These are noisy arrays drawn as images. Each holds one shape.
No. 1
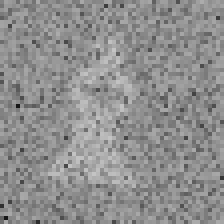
chess bishop
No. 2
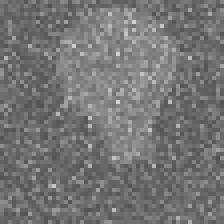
light bulb
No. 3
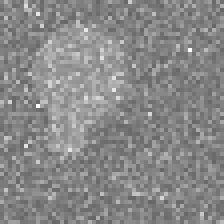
light bulb
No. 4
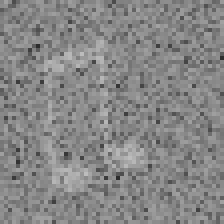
pair of musical notes
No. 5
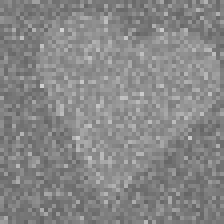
heart
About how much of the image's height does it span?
nearly all
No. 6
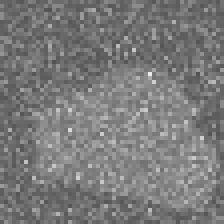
cloud
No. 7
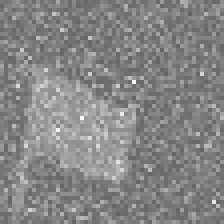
flag
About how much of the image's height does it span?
two thirds
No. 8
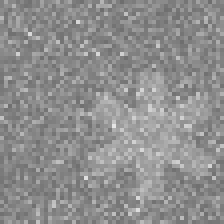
asterisk
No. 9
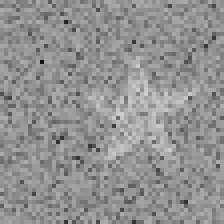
star
